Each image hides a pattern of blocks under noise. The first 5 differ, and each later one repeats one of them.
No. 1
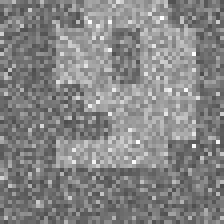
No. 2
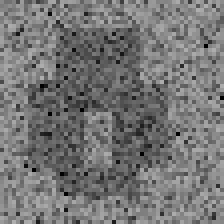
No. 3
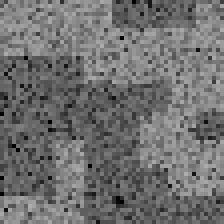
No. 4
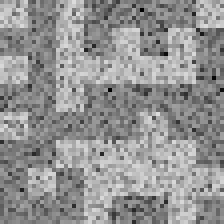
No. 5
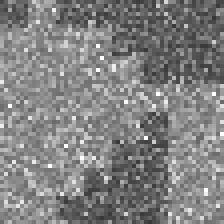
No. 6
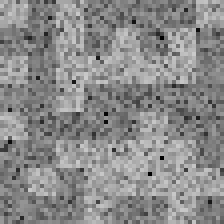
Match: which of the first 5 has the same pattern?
4
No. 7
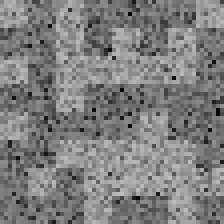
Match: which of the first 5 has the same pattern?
4
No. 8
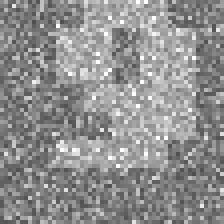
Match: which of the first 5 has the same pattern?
1
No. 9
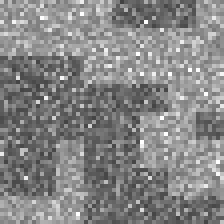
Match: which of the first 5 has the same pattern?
3
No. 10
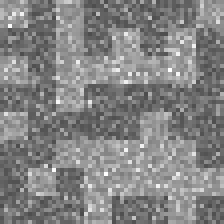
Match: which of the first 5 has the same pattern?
4
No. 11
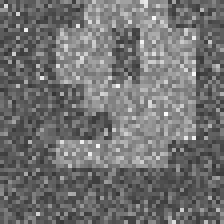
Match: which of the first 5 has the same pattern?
1
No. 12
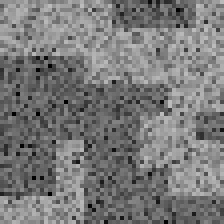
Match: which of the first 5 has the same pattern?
3
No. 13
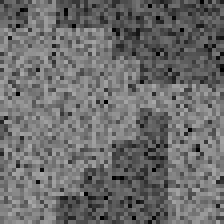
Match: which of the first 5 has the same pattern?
5
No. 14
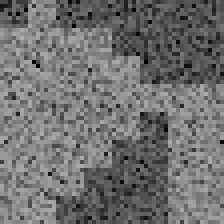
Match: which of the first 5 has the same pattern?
5
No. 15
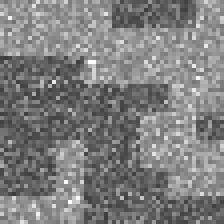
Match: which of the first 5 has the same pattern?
3
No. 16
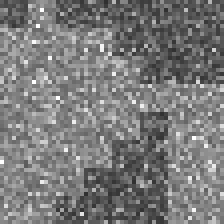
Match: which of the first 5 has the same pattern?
5
